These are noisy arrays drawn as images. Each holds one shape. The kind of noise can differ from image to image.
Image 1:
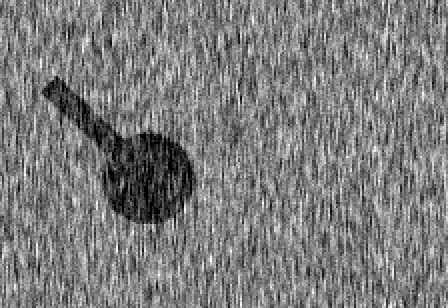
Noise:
streaked along the columns
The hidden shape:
lollipop
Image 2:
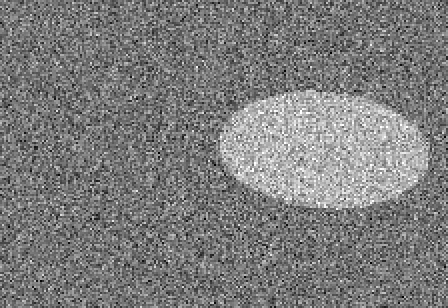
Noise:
low rank plus noise
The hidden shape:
ellipse
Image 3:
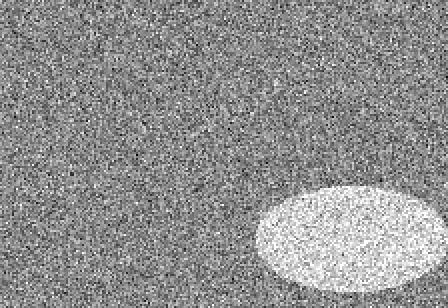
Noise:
independent entries
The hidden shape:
ellipse
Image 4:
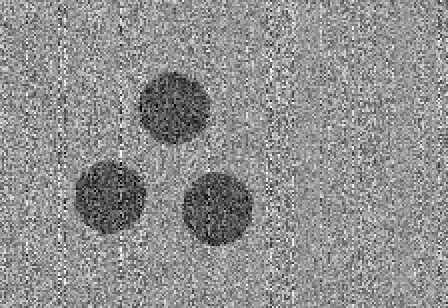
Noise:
columns of uneven size
